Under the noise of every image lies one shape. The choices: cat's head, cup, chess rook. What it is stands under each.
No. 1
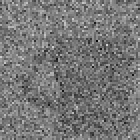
dark cup
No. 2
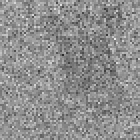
dark chess rook
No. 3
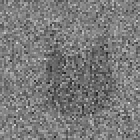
dark cat's head
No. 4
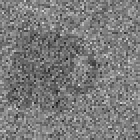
dark cup
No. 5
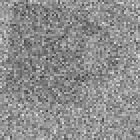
dark cup
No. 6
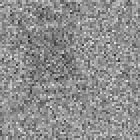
dark chess rook
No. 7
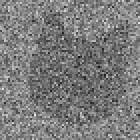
dark cat's head
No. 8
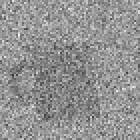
dark cup
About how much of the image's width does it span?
two thirds
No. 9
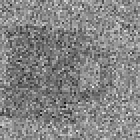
dark cup
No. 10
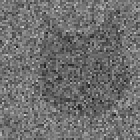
dark cat's head
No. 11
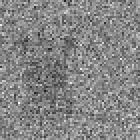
dark chess rook
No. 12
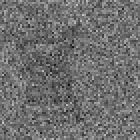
dark chess rook
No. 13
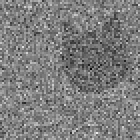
dark cat's head
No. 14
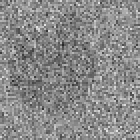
dark cat's head
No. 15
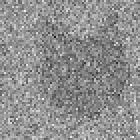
dark cat's head
